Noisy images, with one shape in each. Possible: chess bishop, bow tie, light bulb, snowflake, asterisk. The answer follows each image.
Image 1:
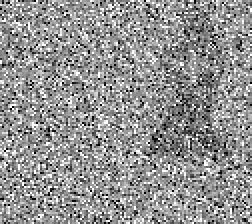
chess bishop
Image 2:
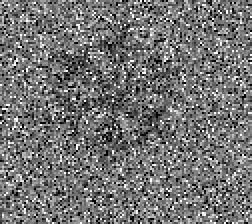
snowflake
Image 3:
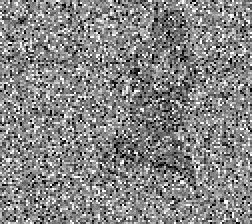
chess bishop
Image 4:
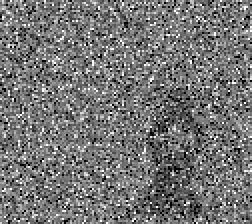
chess bishop
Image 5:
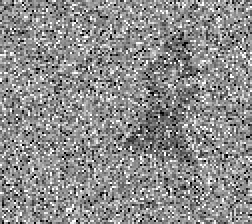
chess bishop
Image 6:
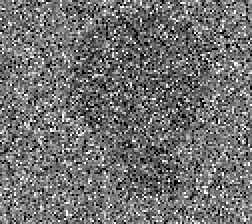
light bulb
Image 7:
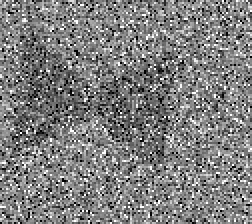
bow tie
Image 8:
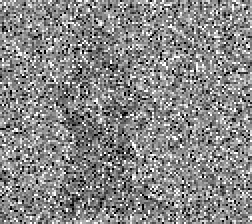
chess bishop
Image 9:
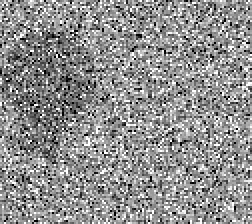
light bulb
